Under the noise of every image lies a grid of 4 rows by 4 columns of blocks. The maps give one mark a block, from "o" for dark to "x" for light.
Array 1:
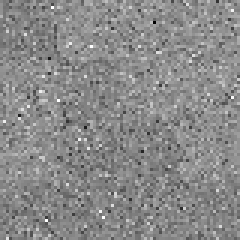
o x x x
x o x x
x o o x
o o o o
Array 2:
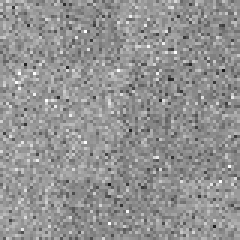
x o x o
x x o o
x x o o
x o o x
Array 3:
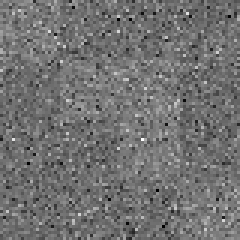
x o o o
o x x o
o o x o
o o o x
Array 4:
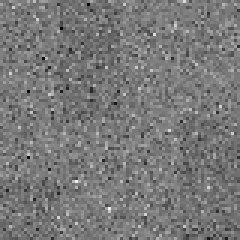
x o x x
x o x x
x x x o
o x x o
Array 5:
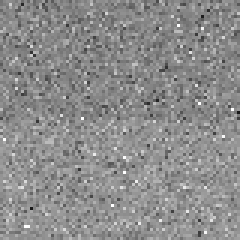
o o o o
o o o o
x x x x
x x x x
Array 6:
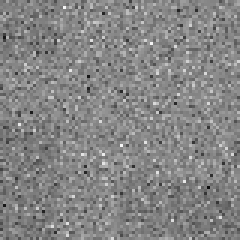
o x x x
x x x x
o x x x
o x o o
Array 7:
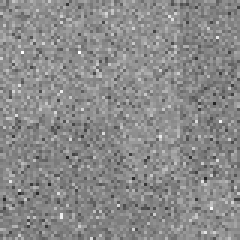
x x x o
x x x o
o o x o
o o o x
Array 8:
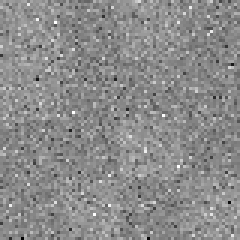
x o x o
x o o o
o o x o
o x o x
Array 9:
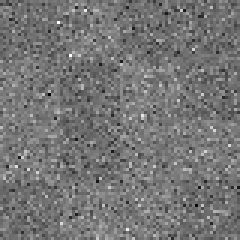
o x o o
x o x o
x o x x
o x x o
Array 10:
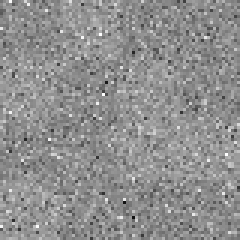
o x o o
x o x o
o o x x
x o o o
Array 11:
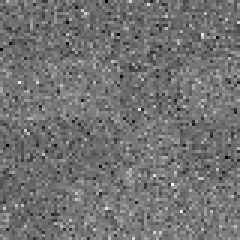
o o o o
x x o x
o o x o
o x x x
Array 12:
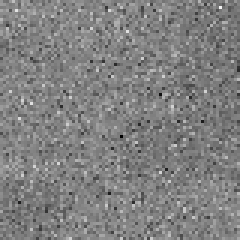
x x x o
x x x o
x x o o
o x x x
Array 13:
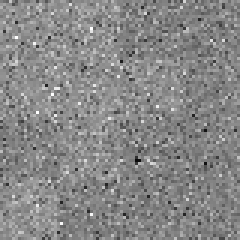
x x o o
x x x o
o x o o
x o o o
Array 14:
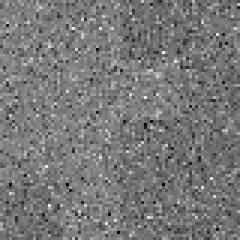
x x o o
x x x o
x x o o
o x o o
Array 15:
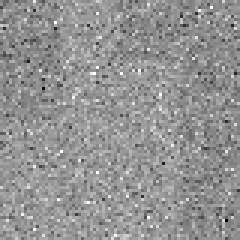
o x o o
o x x o
x x x o
x x x o
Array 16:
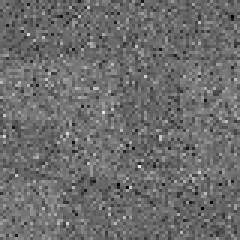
o o o o
x x o x
o x o x
x o o o
